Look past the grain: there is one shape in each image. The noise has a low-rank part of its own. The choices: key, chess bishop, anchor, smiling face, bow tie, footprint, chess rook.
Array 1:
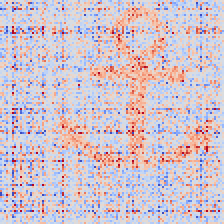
anchor
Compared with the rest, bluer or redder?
redder
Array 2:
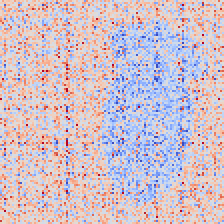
footprint
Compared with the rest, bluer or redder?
bluer
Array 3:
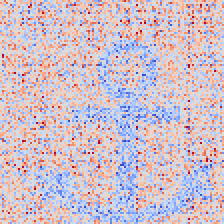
anchor
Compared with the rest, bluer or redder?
bluer
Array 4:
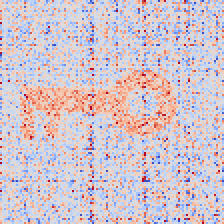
key
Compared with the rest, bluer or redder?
redder
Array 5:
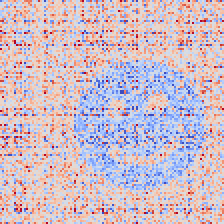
smiling face
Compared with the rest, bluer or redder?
bluer
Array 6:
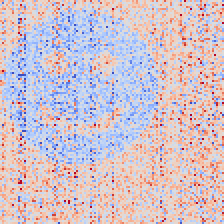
smiling face
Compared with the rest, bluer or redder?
bluer
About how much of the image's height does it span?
two thirds
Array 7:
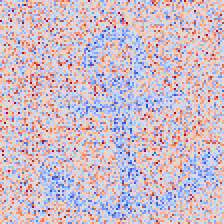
anchor
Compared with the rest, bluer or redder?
bluer
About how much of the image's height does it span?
nearly all
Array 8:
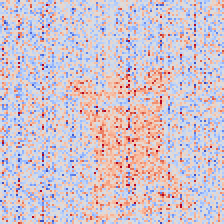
chess rook
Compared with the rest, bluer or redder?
redder
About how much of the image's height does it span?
two thirds
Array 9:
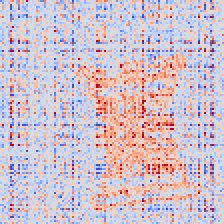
chess rook
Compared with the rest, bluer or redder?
redder
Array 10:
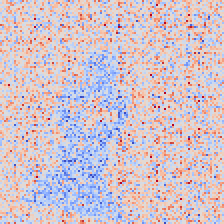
chess bishop
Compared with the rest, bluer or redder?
bluer
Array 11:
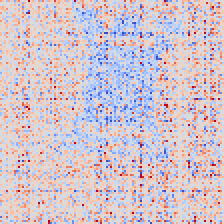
chess rook
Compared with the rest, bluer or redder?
bluer
